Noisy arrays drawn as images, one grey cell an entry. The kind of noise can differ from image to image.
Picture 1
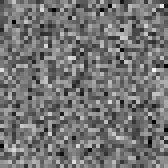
independent entries
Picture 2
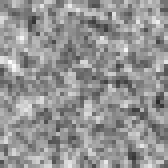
blotchy
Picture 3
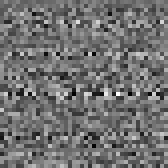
rows of uneven size
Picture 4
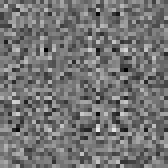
low rank plus noise
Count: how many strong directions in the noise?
one
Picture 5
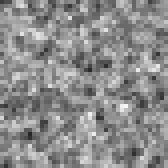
blotchy
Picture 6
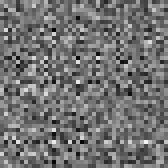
low rank plus noise
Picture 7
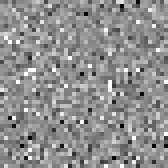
heavy tails
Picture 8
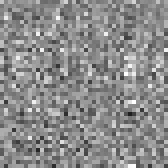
low rank plus noise
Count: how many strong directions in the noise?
two
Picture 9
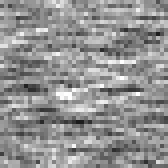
streaked along the rows
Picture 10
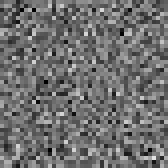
low rank plus noise
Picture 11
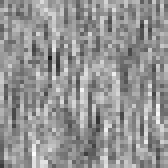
streaked along the columns
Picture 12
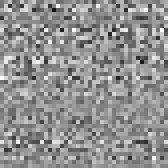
rows of uneven size
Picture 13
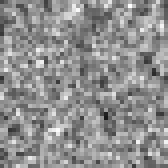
blotchy
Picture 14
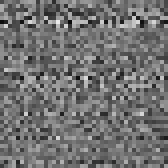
rows of uneven size
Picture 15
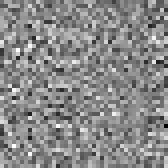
low rank plus noise
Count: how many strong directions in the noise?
five to eight
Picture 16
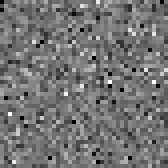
heavy tails
